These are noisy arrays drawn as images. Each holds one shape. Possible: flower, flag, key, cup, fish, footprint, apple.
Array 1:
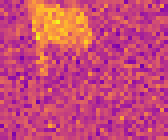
flag
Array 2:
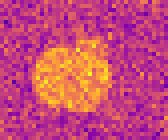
apple
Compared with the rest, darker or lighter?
lighter
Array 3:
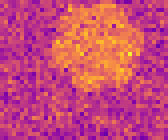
flower
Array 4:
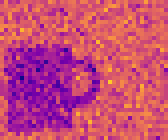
cup
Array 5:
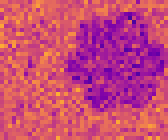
flower
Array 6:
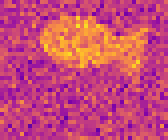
fish
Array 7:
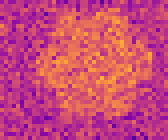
flower
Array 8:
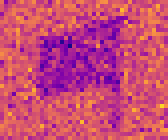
flag
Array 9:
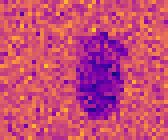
footprint
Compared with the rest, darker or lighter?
darker
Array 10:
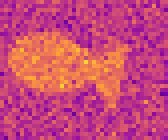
fish
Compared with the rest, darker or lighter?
lighter
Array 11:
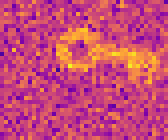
key
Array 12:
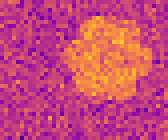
flower
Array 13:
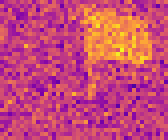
flag
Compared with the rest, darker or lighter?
lighter
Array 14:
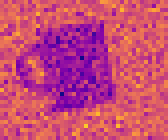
cup
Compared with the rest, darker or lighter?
darker
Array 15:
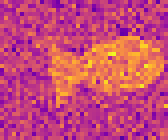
fish
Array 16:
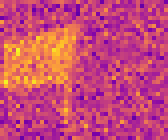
flag
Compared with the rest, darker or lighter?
lighter
